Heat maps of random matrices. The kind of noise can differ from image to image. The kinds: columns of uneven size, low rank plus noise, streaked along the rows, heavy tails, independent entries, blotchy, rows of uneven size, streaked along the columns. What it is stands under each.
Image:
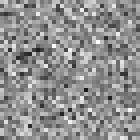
independent entries
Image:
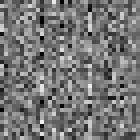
columns of uneven size
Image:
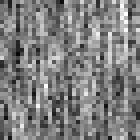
streaked along the columns
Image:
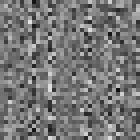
columns of uneven size
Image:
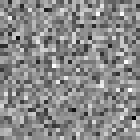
independent entries
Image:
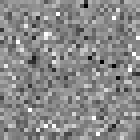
heavy tails
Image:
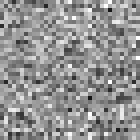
low rank plus noise
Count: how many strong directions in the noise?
three or four
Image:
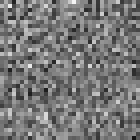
low rank plus noise
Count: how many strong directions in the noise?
three or four
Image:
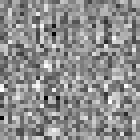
low rank plus noise
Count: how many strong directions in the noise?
three or four
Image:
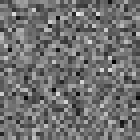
independent entries
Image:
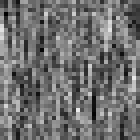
streaked along the columns
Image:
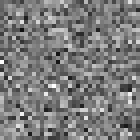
low rank plus noise
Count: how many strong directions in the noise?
five to eight
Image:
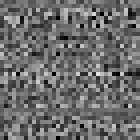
rows of uneven size
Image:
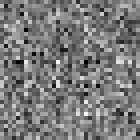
low rank plus noise
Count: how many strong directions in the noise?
one
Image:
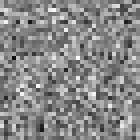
low rank plus noise
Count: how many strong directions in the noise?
five to eight
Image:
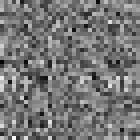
low rank plus noise
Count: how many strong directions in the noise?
one
